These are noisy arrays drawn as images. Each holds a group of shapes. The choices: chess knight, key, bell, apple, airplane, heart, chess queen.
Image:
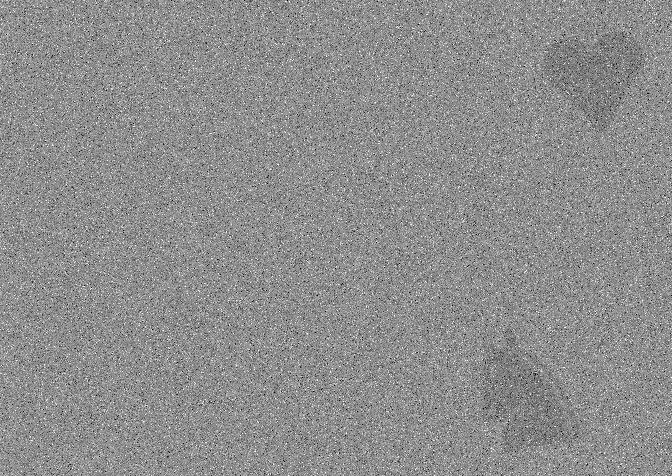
top right: heart; bottom right: chess knight
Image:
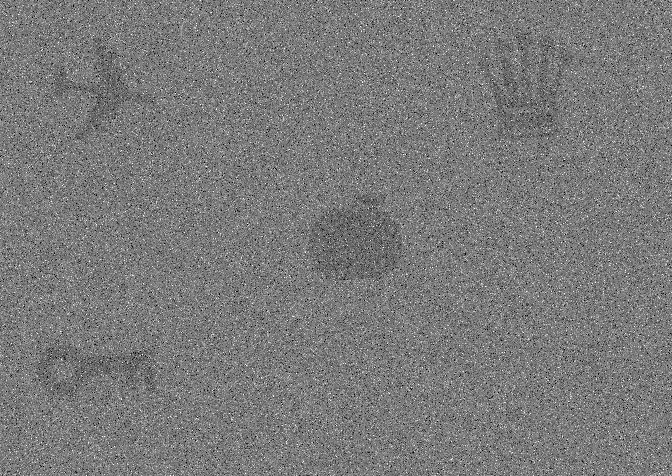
top left: airplane; top right: chess queen; centre: apple; bottom left: key
